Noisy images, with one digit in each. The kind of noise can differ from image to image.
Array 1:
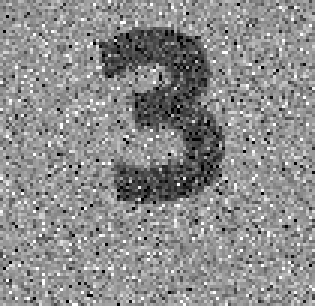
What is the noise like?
heavy tails
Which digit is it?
3
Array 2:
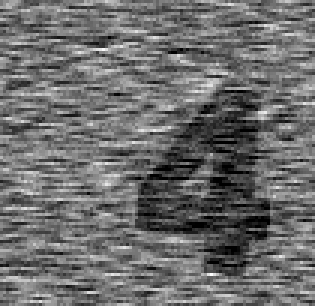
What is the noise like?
streaked along the rows
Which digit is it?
4
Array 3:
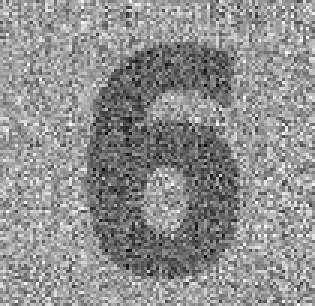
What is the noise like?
low rank plus noise
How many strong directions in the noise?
five to eight
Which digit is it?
6
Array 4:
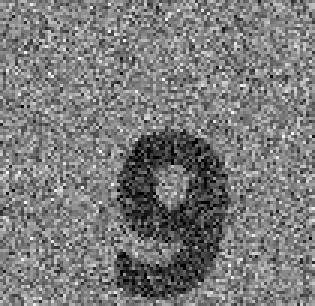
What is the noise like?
independent entries
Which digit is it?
9
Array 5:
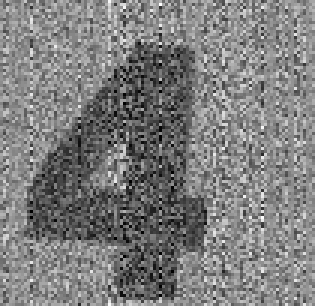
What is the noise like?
columns of uneven size
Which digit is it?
4
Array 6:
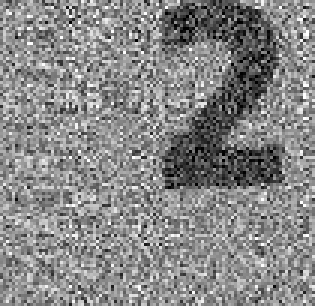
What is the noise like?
low rank plus noise
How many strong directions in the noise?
three or four
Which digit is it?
2
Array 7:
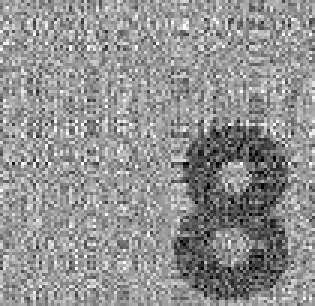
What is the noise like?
low rank plus noise
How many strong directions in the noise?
two
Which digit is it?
8
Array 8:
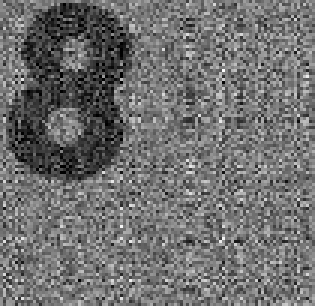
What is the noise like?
low rank plus noise
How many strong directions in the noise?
three or four
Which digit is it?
8
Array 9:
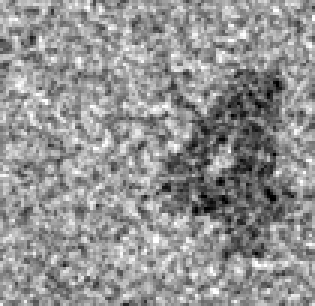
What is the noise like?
blotchy
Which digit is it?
4
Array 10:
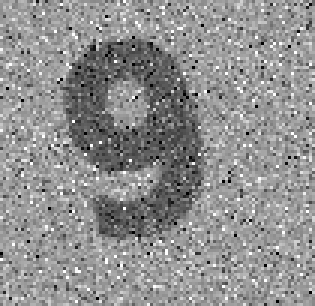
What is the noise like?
heavy tails
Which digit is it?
9
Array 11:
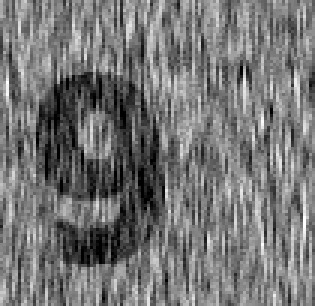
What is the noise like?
streaked along the columns
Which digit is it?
9
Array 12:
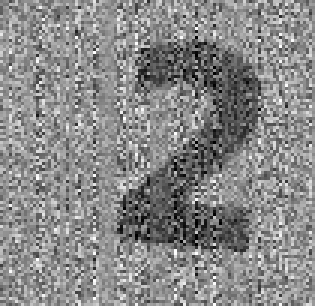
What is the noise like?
columns of uneven size
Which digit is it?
2
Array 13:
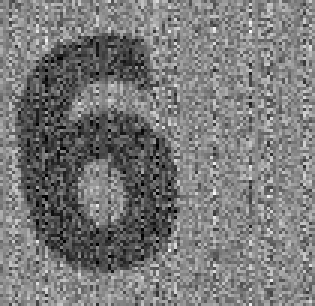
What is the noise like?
columns of uneven size
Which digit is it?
6
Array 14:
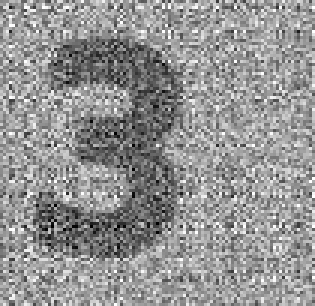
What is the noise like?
low rank plus noise
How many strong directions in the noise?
three or four
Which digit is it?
3
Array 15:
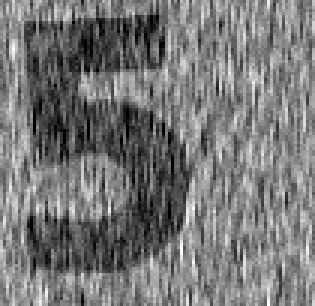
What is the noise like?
streaked along the columns
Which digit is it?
5
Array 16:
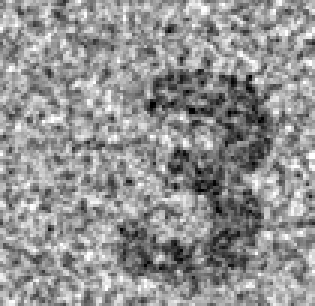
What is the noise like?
blotchy
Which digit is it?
3
